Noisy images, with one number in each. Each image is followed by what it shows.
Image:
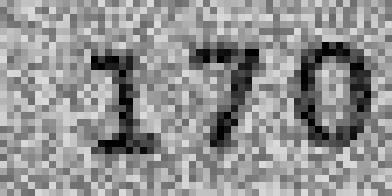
170
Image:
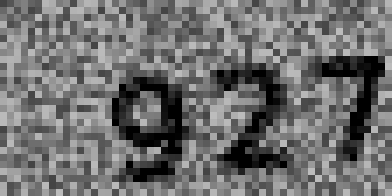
927
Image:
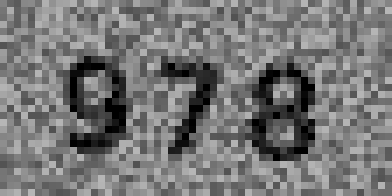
978
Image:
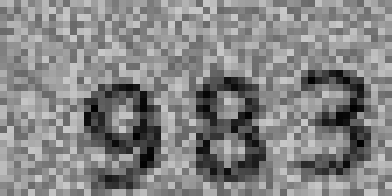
983
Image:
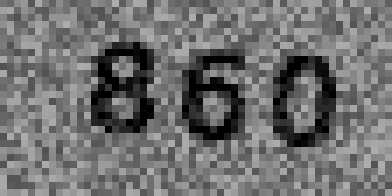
860
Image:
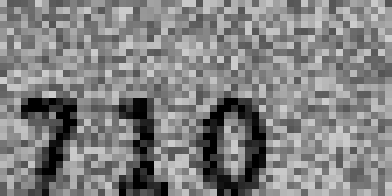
710
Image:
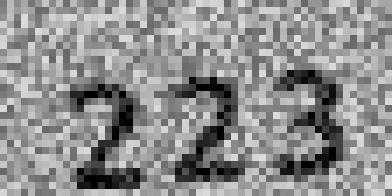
223
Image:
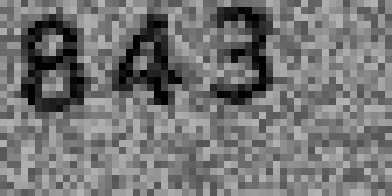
843
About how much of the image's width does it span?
two thirds
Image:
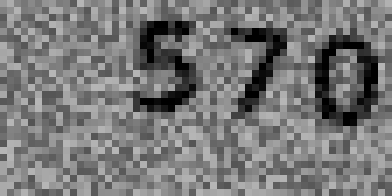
570
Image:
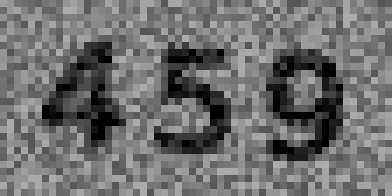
459
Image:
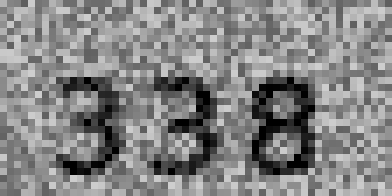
338
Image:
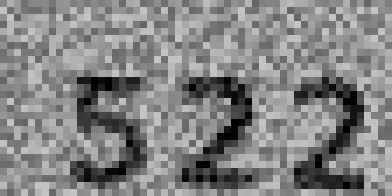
522
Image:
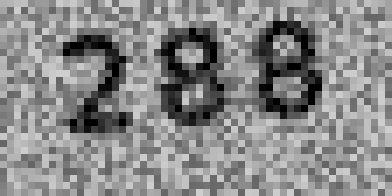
288
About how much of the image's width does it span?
two thirds
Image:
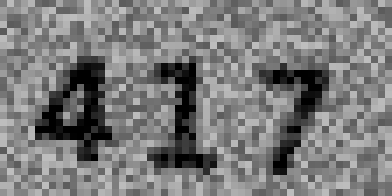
417
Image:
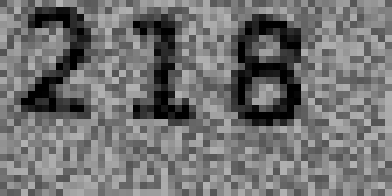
218
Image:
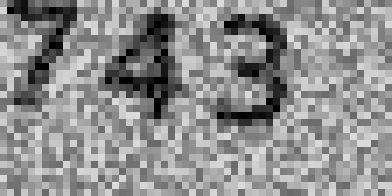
743
